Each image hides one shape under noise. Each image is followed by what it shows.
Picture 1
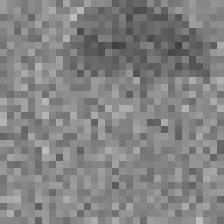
half disc
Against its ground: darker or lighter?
darker
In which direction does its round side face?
up
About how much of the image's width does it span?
two thirds
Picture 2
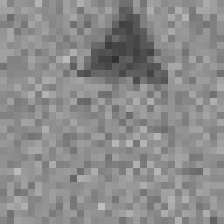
triangle
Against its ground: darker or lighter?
darker
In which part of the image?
top middle
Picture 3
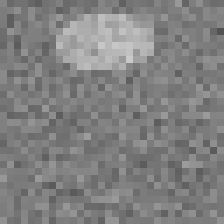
ellipse
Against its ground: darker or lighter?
lighter
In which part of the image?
top middle
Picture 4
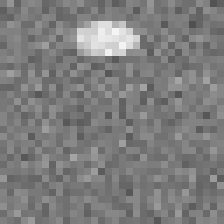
ellipse
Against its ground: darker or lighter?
lighter
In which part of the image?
top middle
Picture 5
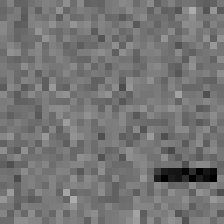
bar
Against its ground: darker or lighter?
darker
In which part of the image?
bottom right
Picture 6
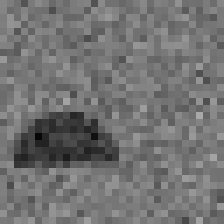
half disc
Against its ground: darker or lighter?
darker
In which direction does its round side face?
up
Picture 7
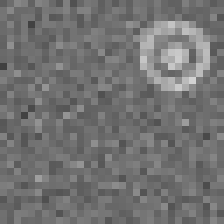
bullseye
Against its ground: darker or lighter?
lighter
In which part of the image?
top right
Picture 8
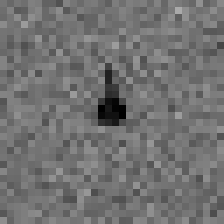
lollipop
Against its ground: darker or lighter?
darker
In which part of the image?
centre
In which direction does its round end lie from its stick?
down
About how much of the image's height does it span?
a quarter
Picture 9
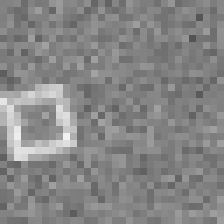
square frame
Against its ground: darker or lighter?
lighter
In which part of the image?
middle left
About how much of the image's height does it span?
a third
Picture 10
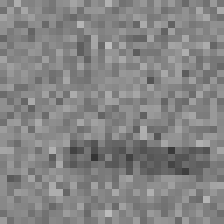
bar
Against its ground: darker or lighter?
darker
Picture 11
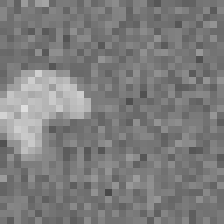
disc with a wedge cut out
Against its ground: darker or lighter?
lighter
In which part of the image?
middle left
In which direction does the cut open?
down and right
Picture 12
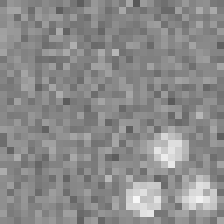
three dots
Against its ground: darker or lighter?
lighter
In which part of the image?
bottom right
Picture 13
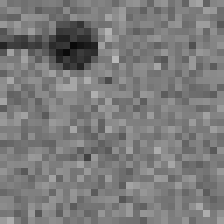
lollipop
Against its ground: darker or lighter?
darker
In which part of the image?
top left
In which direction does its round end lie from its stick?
right
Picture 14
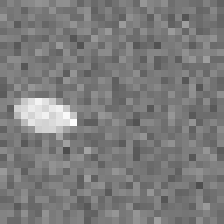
ellipse
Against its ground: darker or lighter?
lighter
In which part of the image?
middle left
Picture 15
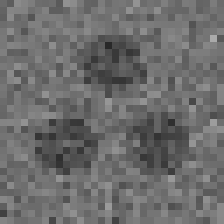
three dots
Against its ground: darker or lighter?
darker
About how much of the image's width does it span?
two thirds
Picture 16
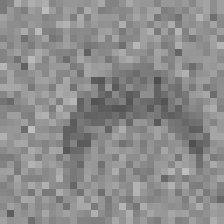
crescent
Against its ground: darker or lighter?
darker
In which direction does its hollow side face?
down
